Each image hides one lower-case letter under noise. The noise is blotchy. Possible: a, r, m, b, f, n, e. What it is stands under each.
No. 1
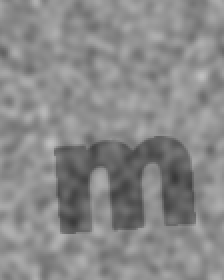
m
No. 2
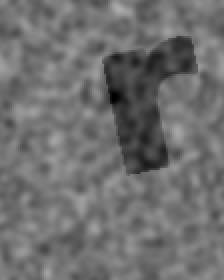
r
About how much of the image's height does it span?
half
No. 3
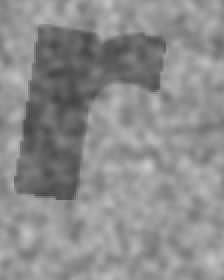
r
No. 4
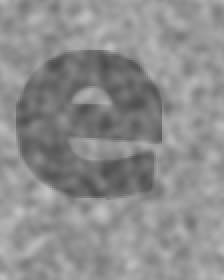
e
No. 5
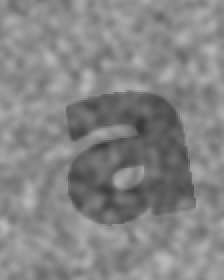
a
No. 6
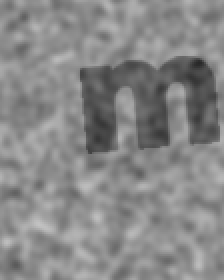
m
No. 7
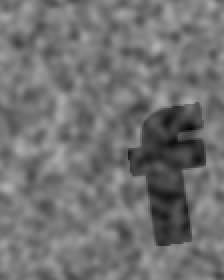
f
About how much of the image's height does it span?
half
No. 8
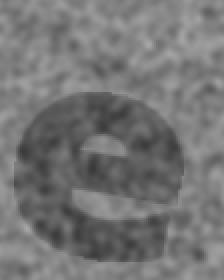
e
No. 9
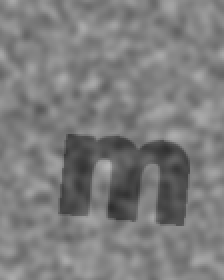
m
